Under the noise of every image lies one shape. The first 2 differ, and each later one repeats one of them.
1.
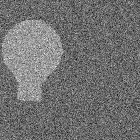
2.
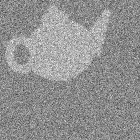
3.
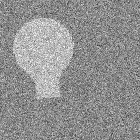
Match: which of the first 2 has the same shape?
1
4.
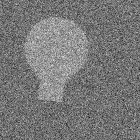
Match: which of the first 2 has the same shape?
1
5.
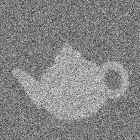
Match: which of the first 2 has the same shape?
2
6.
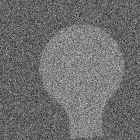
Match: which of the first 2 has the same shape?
1
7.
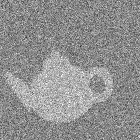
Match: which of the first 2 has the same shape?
2
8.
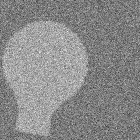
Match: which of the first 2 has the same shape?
1
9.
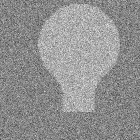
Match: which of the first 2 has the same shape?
1
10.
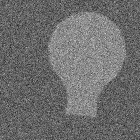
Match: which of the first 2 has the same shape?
1
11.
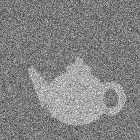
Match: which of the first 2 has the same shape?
2
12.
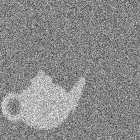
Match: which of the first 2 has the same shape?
2
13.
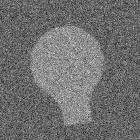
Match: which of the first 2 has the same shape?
1
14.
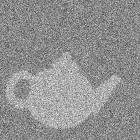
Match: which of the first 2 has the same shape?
2
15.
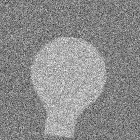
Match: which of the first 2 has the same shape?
1
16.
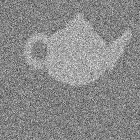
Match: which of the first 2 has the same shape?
2
